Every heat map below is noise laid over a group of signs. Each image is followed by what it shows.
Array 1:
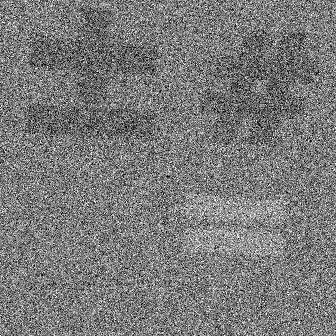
top left: dark plus-minus sign; top right: dark hash sign; bottom right: light equals sign
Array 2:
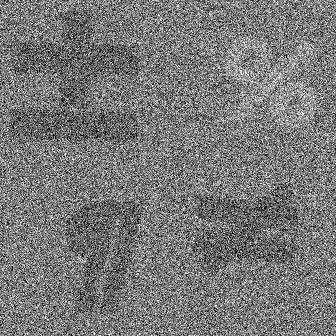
top left: dark plus-minus sign; top right: light percent sign; bottom left: dark pilcrow; bottom right: dark not-equal sign
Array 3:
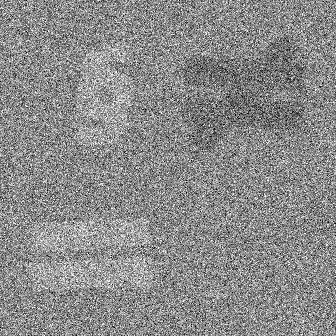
top left: light section sign; top right: dark not-equal sign; bottom left: light equals sign
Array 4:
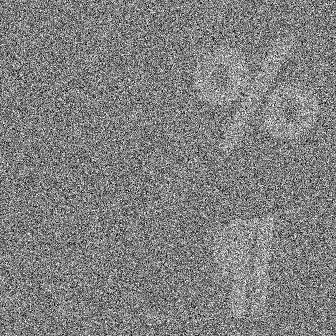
top right: light percent sign; bottom right: light pilcrow
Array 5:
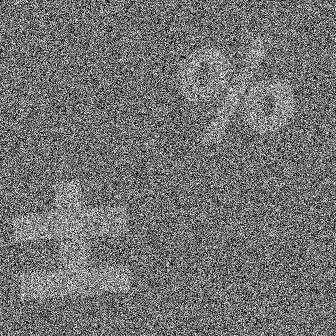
top right: light percent sign; bottom left: light plus-minus sign
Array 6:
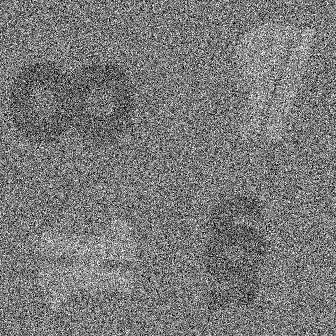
top left: dark infinity sign; top right: light pilcrow; bottom left: light not-equal sign; bottom right: dark section sign
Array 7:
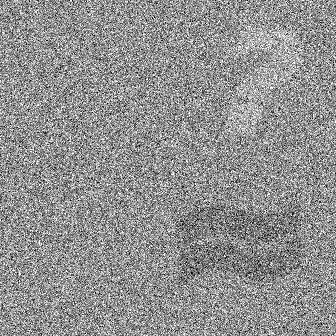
top right: light question mark; bottom right: dark approximately sign
